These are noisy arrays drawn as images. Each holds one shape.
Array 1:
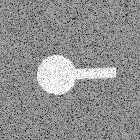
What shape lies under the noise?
lollipop
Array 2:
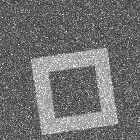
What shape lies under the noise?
square frame
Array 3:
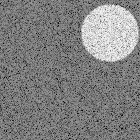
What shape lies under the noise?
disc
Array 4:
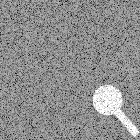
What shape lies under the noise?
lollipop
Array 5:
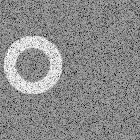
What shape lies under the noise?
ring
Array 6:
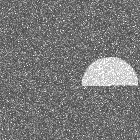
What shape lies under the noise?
half disc
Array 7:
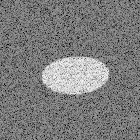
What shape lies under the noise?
ellipse
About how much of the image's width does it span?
half
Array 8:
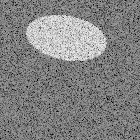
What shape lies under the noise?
ellipse
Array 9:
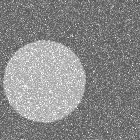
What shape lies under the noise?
disc
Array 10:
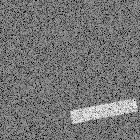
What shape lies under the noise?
bar
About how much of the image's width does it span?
half
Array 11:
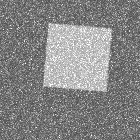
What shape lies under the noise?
square
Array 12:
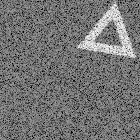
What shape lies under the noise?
triangle frame
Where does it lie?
top right
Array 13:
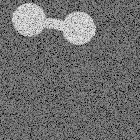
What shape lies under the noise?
dumbbell
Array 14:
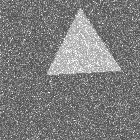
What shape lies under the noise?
triangle
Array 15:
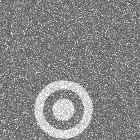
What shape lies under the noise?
bullseye
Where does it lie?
bottom middle
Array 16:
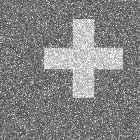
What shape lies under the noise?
cross
